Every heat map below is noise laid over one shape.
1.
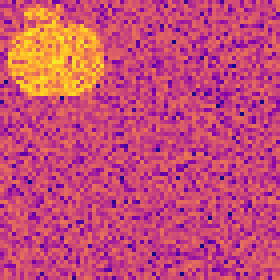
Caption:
light apple, top left
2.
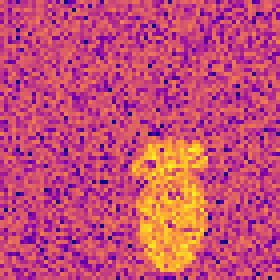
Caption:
light footprint
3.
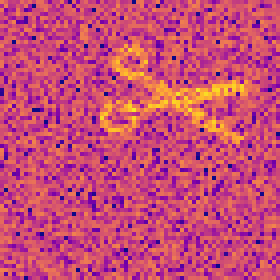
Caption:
light pair of scissors
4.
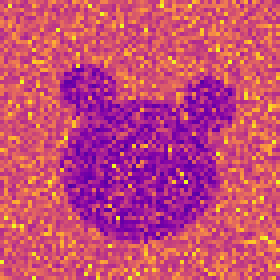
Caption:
dark bear's head
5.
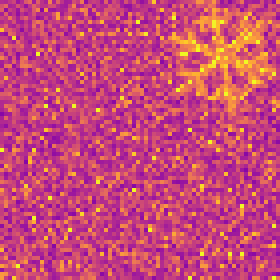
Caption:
light snowflake, top right
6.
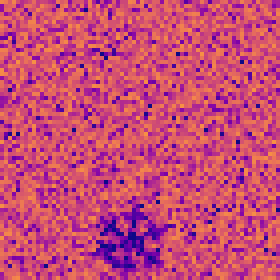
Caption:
dark snowflake, bottom middle
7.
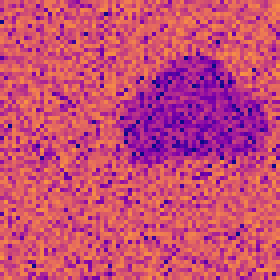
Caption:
dark cloud
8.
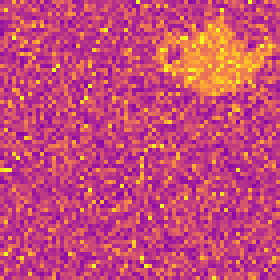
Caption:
light teapot, top right
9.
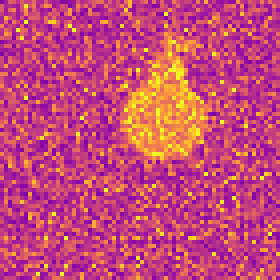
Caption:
light pear
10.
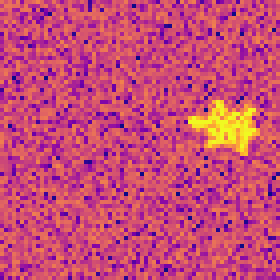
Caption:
light turtle, middle right
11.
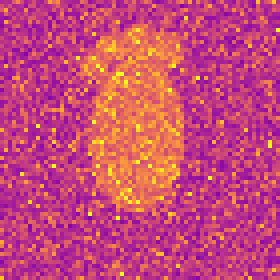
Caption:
light footprint
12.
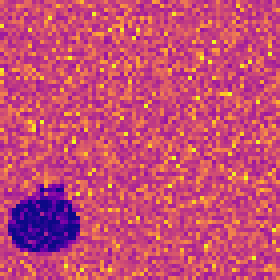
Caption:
dark apple, bottom left
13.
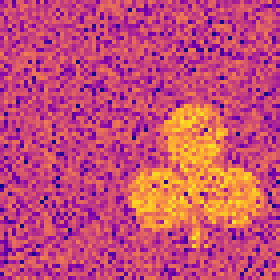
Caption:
light club
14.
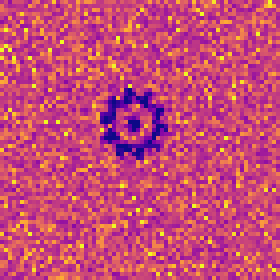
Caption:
dark gear, centre
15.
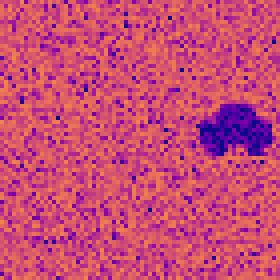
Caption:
dark car, middle right
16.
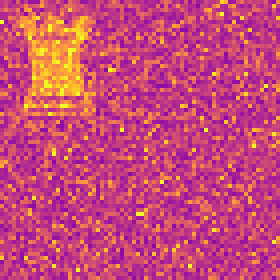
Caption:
light chess rook, top left
